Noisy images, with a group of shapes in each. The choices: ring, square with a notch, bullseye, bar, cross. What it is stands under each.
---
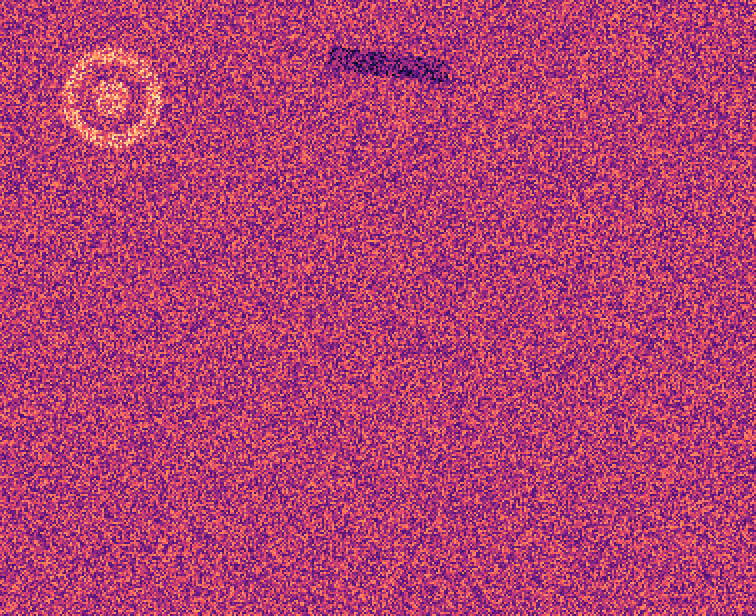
top left: light bullseye; top middle: dark bar
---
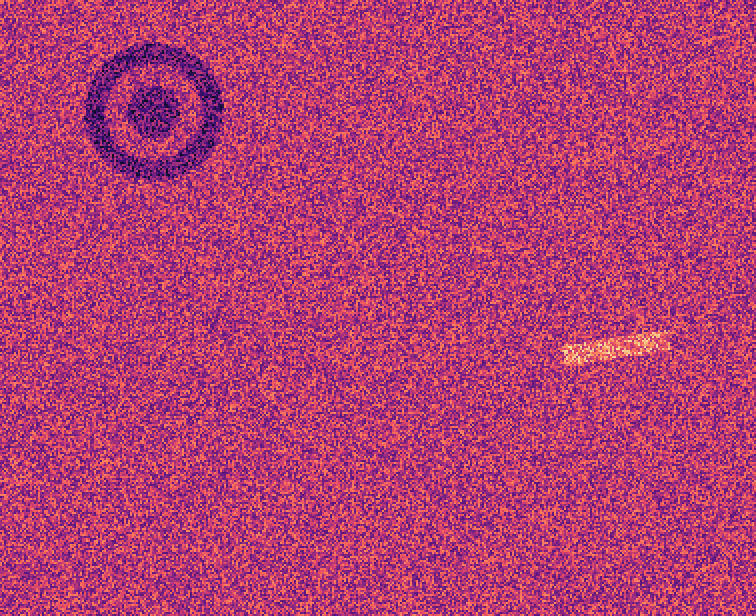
top left: dark bullseye; middle right: light bar
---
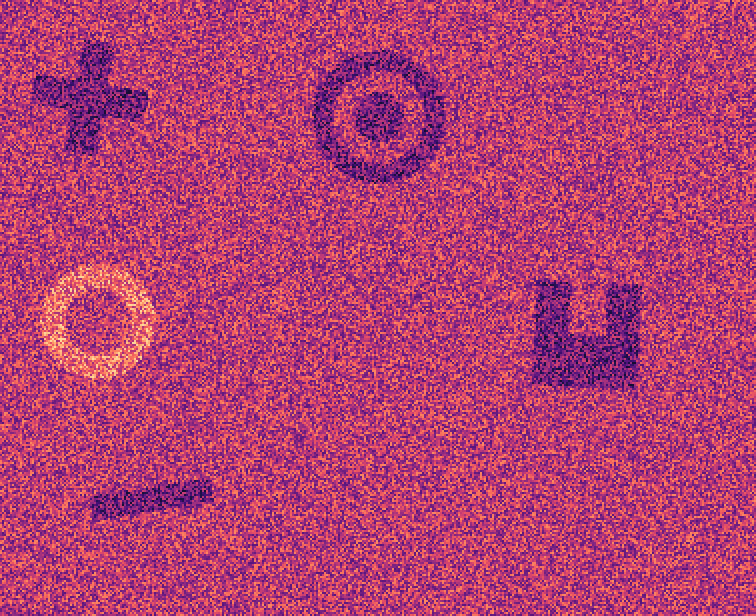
top left: dark cross; top middle: dark bullseye; middle left: light ring; middle right: dark square with a notch; bottom left: dark bar
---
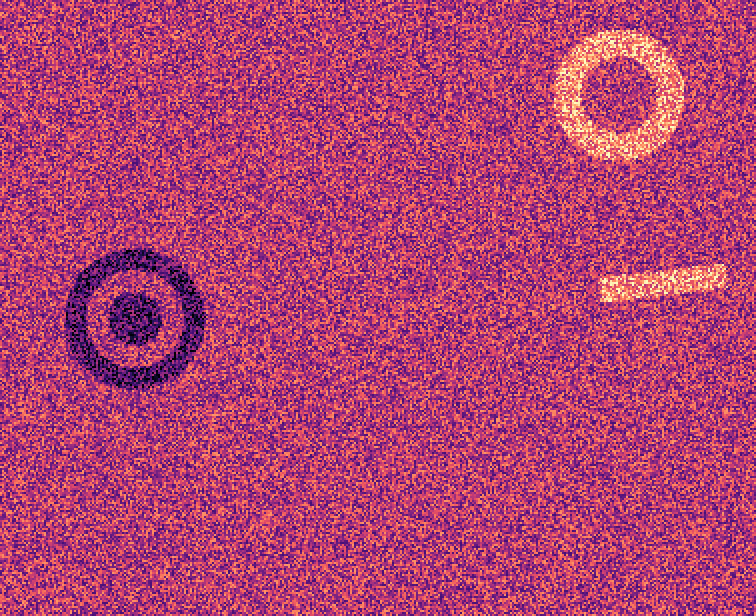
top right: light ring; middle left: dark bullseye; middle right: light bar
